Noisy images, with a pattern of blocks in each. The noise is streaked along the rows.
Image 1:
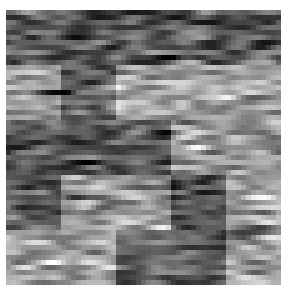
no symmetry
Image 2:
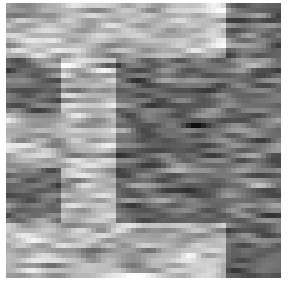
top and bottom mirror each other
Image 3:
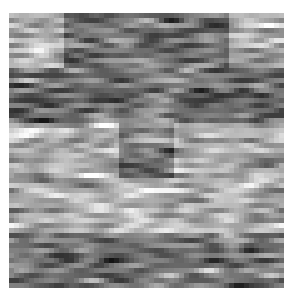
left and right mirror each other
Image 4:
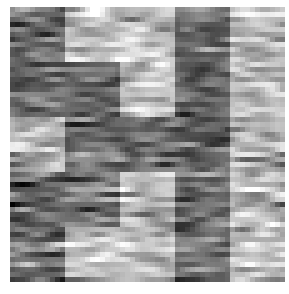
top and bottom mirror each other
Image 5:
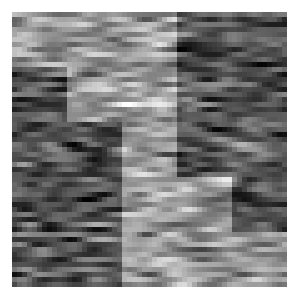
the same after a half turn
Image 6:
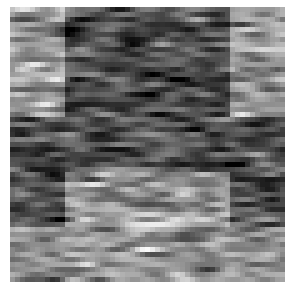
left and right mirror each other
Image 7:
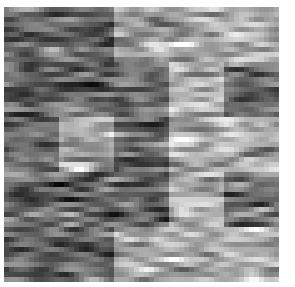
top and bottom mirror each other
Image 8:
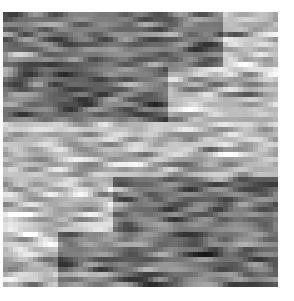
the same after a half turn
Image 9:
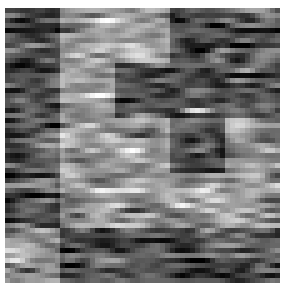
mirrored about the diagonal from the bottom left
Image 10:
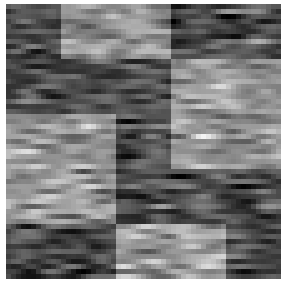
the same after a half turn
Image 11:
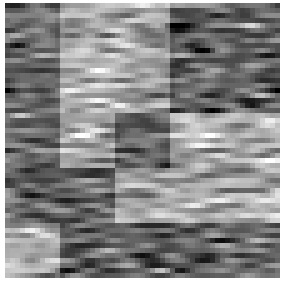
mirrored about the diagonal from the bottom left
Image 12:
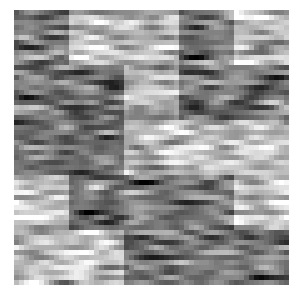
mirrored about the diagonal from the bottom left
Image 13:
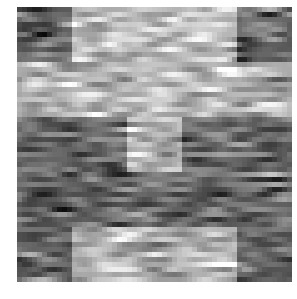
left and right mirror each other
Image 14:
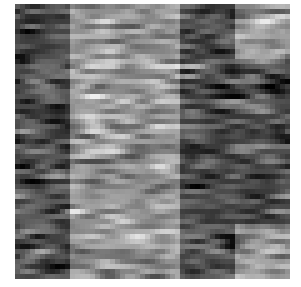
top and bottom mirror each other
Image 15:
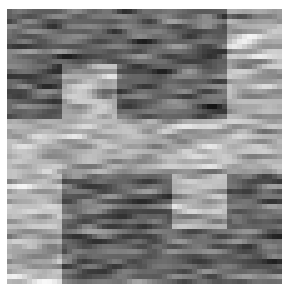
the same after a half turn
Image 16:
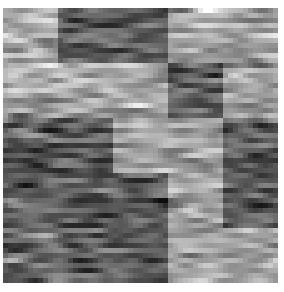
mirrored about the diagonal from the bottom left
